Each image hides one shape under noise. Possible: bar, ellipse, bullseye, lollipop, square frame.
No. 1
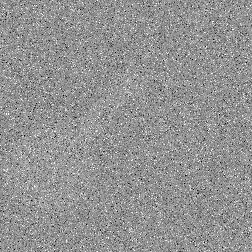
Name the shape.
lollipop
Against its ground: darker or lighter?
lighter
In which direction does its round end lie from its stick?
down and left
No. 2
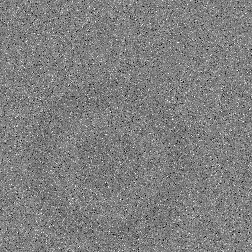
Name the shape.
bullseye
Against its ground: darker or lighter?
darker
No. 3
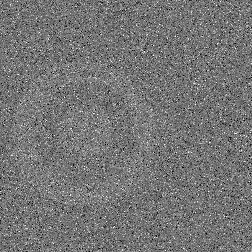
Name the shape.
bullseye
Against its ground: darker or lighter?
lighter
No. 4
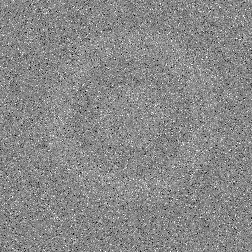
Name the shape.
bullseye
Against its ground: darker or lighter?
lighter
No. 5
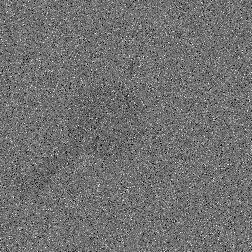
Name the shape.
lollipop
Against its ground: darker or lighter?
darker
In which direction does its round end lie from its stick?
up and right
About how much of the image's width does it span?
half
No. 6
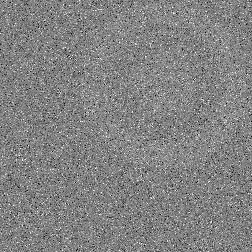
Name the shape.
bullseye
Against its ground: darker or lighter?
lighter
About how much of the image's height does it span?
two thirds
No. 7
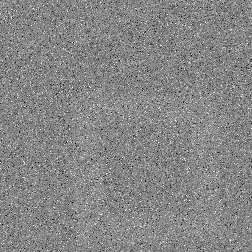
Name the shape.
square frame
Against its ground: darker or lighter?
lighter
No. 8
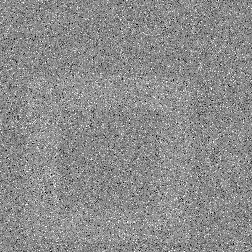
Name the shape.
square frame
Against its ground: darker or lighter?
lighter
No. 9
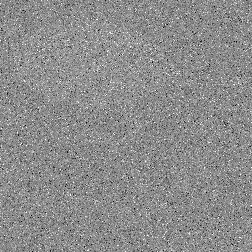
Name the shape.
ellipse
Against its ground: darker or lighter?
lighter
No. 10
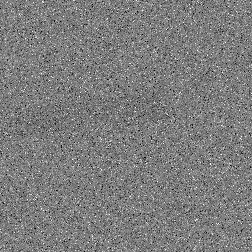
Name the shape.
bar
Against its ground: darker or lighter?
darker
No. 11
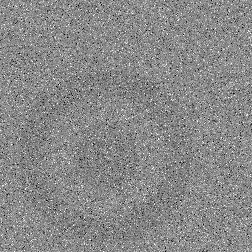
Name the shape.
bullseye
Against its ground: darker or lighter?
darker
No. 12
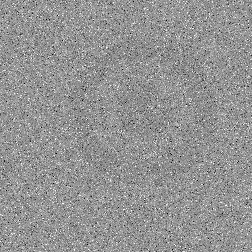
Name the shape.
bullseye
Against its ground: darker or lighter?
darker
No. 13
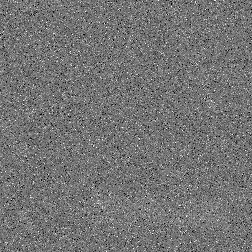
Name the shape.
bar
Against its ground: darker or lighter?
lighter
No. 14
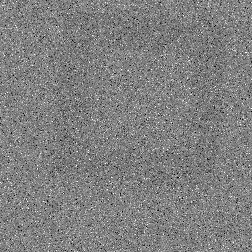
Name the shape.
square frame
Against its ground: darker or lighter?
darker
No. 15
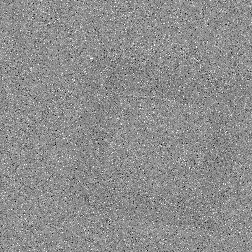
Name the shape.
square frame
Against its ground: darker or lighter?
darker
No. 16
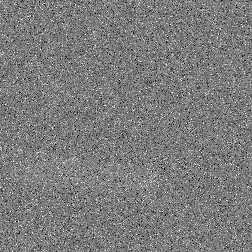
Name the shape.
bar
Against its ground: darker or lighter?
lighter
